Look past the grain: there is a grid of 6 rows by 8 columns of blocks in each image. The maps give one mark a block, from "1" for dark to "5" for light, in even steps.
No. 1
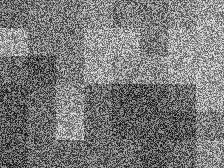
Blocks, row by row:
23343345
53355355
21354455
12421125
12521113
12222124
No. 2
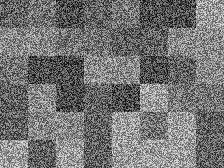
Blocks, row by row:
23123115
44332244
31144124
24121533
24425352
52525552
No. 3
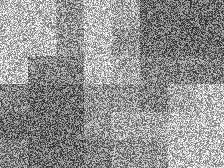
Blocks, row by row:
55354111
55353111
52254222
21133245
11134455
21123355
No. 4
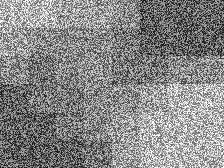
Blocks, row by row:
55443111
43332111
32332233
12233455
11234555
11124555
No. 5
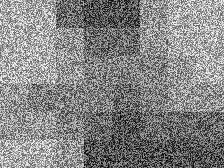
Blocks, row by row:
55211455
55422455
55433345
43332344
44321222
55411111
